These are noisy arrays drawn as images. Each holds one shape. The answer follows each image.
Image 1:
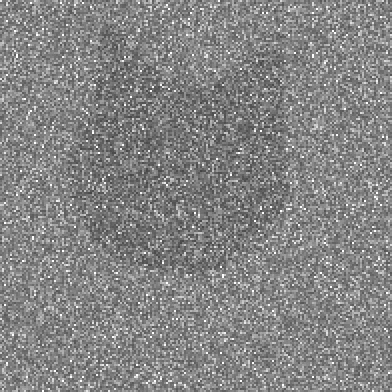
cat's head
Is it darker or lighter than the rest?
darker
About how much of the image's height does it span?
two thirds
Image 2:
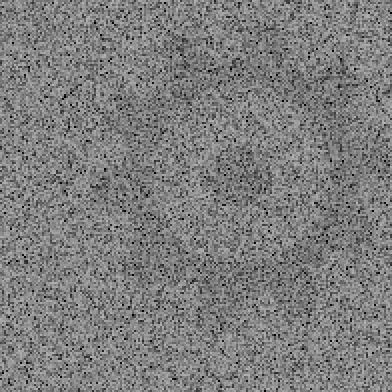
gear
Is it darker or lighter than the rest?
darker
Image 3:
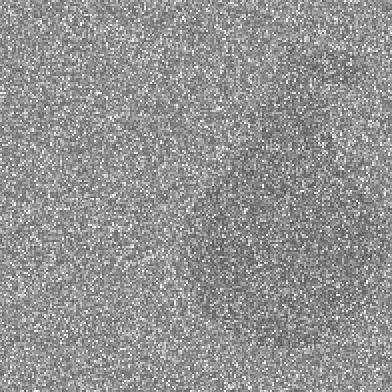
pear
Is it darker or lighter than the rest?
darker
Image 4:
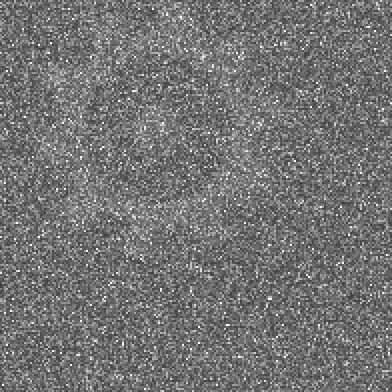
gear
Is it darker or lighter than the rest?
lighter
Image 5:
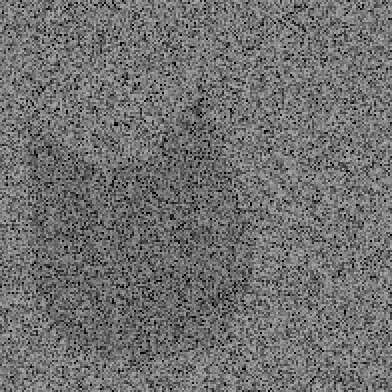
cat's head
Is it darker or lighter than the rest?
darker
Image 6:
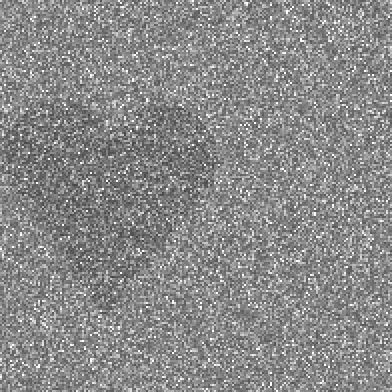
heart
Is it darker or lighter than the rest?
darker
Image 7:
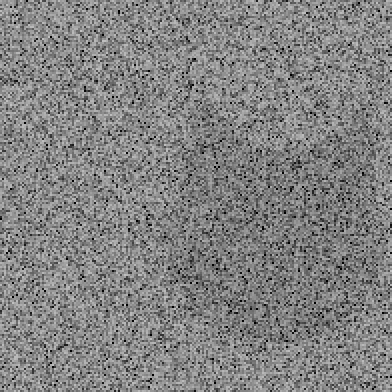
cat's head
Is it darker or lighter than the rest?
darker
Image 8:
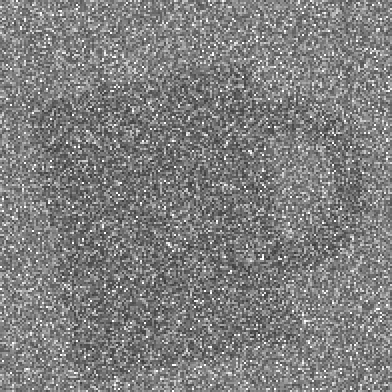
cup
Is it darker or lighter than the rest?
darker
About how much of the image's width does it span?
nearly all
